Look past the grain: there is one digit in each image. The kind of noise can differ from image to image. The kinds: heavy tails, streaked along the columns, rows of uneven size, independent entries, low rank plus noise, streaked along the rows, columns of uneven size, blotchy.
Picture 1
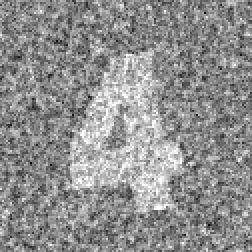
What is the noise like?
blotchy
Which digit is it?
4
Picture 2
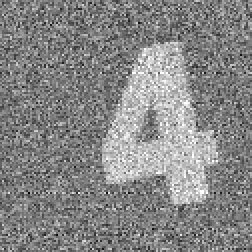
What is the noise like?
rows of uneven size
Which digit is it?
4
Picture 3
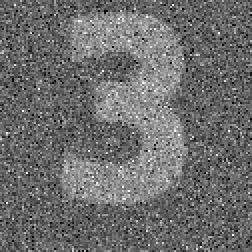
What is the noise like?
heavy tails
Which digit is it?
3
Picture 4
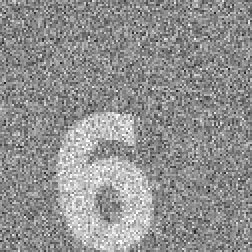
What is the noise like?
low rank plus noise
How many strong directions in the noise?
two
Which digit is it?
6
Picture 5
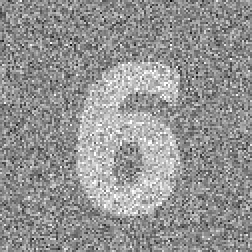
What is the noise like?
low rank plus noise
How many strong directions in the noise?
one
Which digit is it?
6
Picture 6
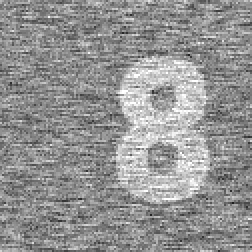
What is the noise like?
streaked along the rows
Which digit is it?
8
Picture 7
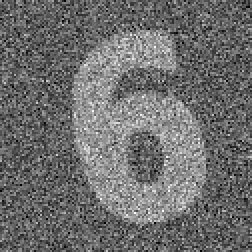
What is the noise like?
independent entries
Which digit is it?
6
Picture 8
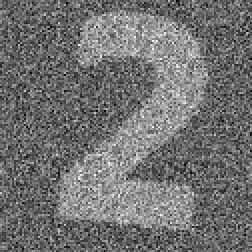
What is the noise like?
low rank plus noise
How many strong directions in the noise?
five to eight
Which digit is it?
2
